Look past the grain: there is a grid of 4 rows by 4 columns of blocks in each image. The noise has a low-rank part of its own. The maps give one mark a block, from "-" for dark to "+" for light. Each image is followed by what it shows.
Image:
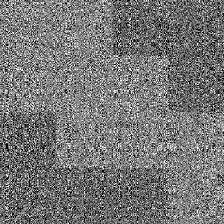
+ + - -
+ + + -
- + + +
- - - +
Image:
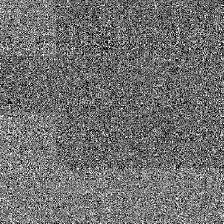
+ - - -
- - - -
+ - - -
+ + + +
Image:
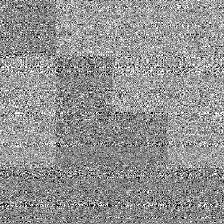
- + + +
+ - + +
+ - - +
- - - -
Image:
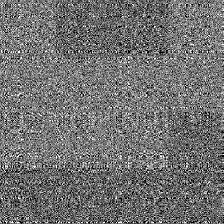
+ - - +
+ + + +
+ + + -
- - - -
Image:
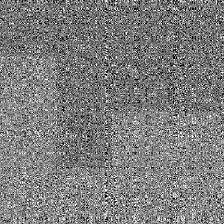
- - - -
+ - - -
+ - + +
+ + + +
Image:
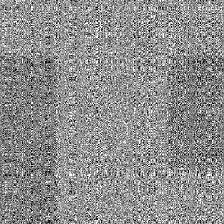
+ + + +
- + + -
- + + -
- + + +
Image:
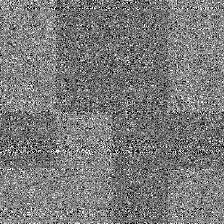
+ - - +
+ - - +
- + - -
+ + - +
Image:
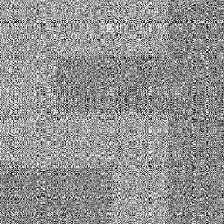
+ + + -
+ - - -
+ + + -
- - + -
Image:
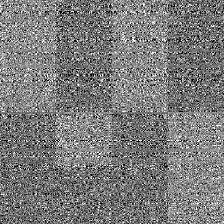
+ - + -
+ - + -
- + - +
- - - +
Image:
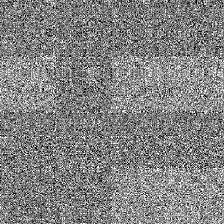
- - - -
+ - + +
- - - -
- - + +
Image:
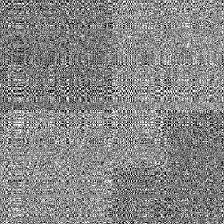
- - + +
- - + +
+ + + -
+ + - -
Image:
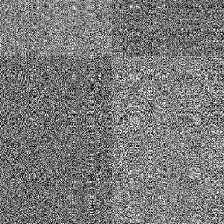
+ + - -
- - + +
- - + +
- - + +
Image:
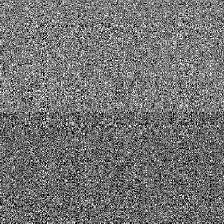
+ + + +
+ + + +
- - - -
- - - -
